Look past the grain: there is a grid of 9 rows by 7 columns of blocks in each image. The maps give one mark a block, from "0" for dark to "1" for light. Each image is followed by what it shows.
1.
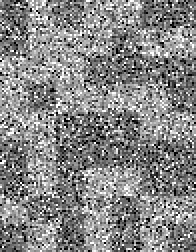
0101100
0111011
1110000
1011110
1100011
0100000
0101100
1001011
0101010
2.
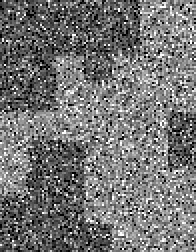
0000011
0000011
0010111
0011111
1111110
1001110
1001111
0001111
0000111
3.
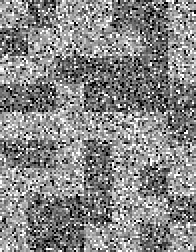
1011001
0111101
1100001
0010000
1111110
0010111
1110101
1000110
1001101
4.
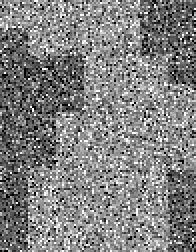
1111100
0111100
0001110
0001111
0011111
0011111
0111110
0111110
0111110
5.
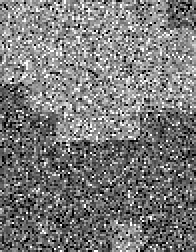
1111110
1111111
1111111
0111111
0011100
0000000
0000000
0000000
0000100
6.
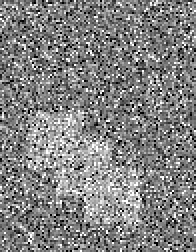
0000000
0000000
0000000
0000000
0110000
0111000
0011100
0001100
0000000
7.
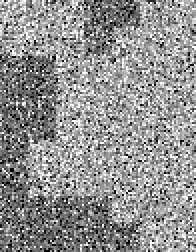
1110011
1110111
0011111
0011111
0011111
0111111
0111111
0000111
0000011
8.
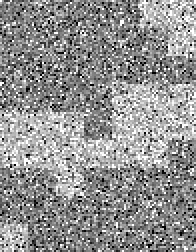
0000011
0000001
0000000
0000111
1110111
1111110
0010000
0000000
1000000
